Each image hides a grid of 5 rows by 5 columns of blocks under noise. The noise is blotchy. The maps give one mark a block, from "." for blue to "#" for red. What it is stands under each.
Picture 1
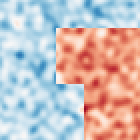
.....
..###
..###
...##
...##
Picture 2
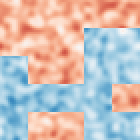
#####
###..
.##..
....#
.##..
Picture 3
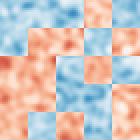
...#.
.##.#
##.#.
##..#
#.#.#
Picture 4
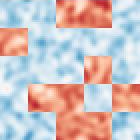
..##.
#....
...#.
.##.#
..##.
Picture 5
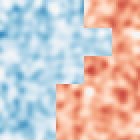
...##
....#
...##
..###
..###
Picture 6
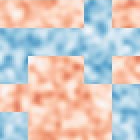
###.#
.....
.##.#
####.
.###.
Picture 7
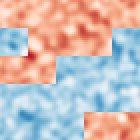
#####
.###.
##...
.....
...##
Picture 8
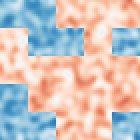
..###
#..#.
#####
.####
..##.
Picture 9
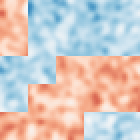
#....
#....
..###
.####
###..
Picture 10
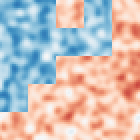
..#.#
....#
..###
.####
#####
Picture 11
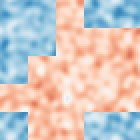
..#..
..###
.####
#####
.##..
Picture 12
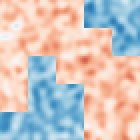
###..
####.
#.###
#..##
...##
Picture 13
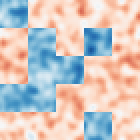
.####
#.#.#
#..##
..###
###.#
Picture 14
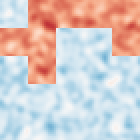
.####
##..#
.#...
.....
.....
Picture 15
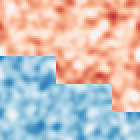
#####
#####
..###
....#
.....
